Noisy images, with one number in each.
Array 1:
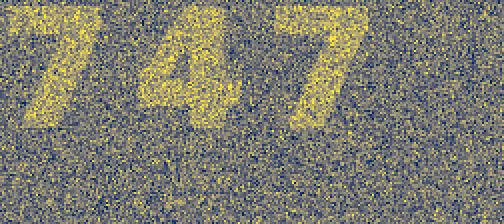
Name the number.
747
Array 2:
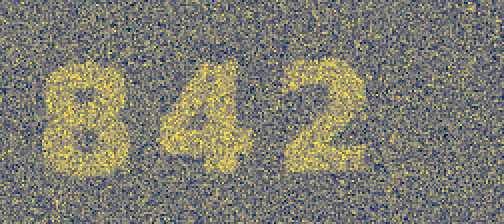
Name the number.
842
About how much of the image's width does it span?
two thirds
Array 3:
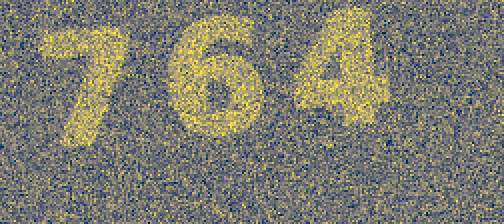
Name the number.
764
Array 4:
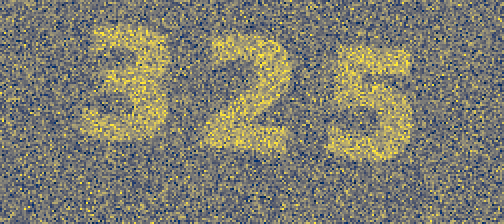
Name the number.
325
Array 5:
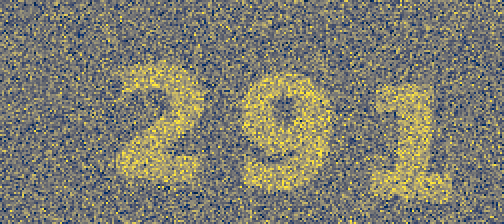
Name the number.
291
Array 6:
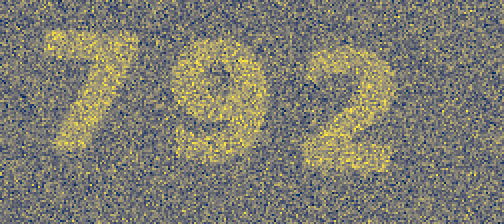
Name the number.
792
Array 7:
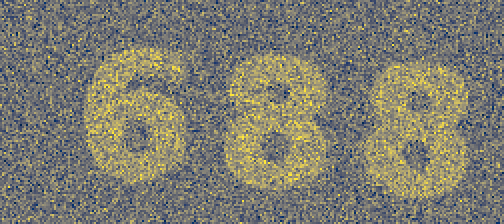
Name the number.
688
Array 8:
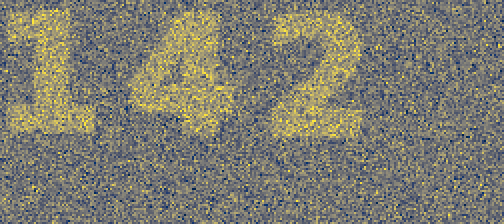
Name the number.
142
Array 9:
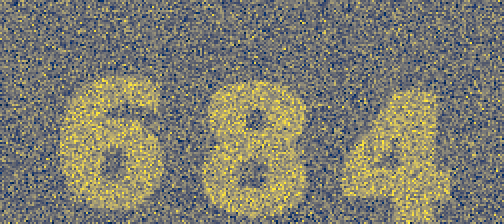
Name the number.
684
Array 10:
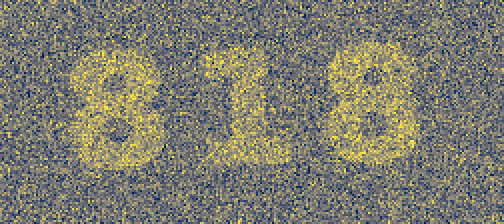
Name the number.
818
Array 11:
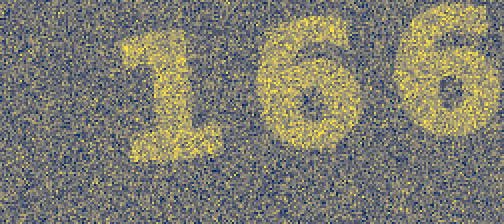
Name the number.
166
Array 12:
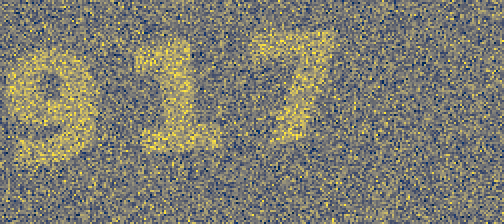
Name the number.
917
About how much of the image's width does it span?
two thirds
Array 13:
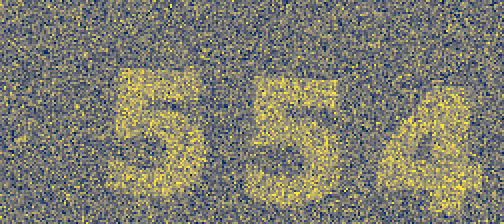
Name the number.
554
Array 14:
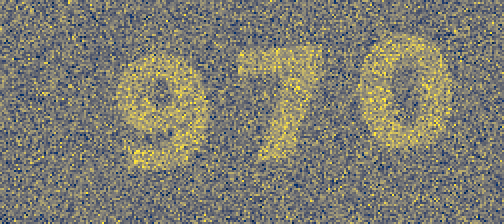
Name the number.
970
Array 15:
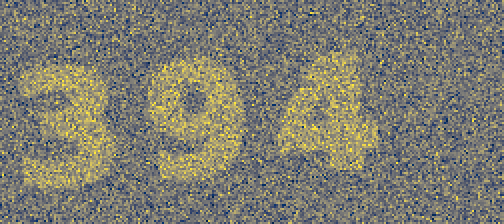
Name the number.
394
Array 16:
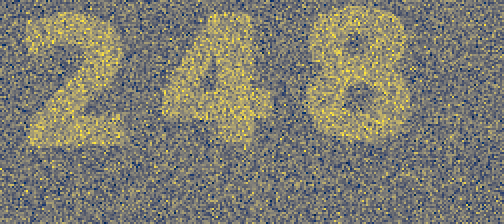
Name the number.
248
